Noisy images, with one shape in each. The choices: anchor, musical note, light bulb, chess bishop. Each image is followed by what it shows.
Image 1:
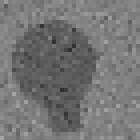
light bulb
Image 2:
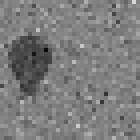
light bulb
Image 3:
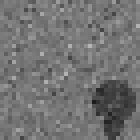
light bulb
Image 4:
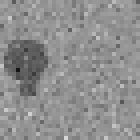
light bulb
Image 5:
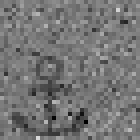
anchor
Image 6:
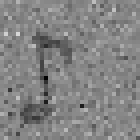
musical note
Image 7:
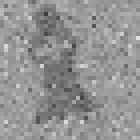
chess bishop
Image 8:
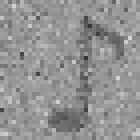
musical note
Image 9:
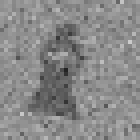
chess bishop
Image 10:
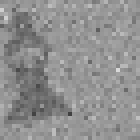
chess bishop
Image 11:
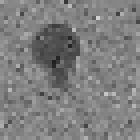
light bulb
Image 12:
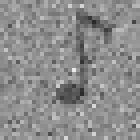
musical note
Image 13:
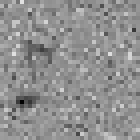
musical note
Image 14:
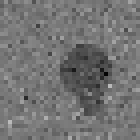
light bulb
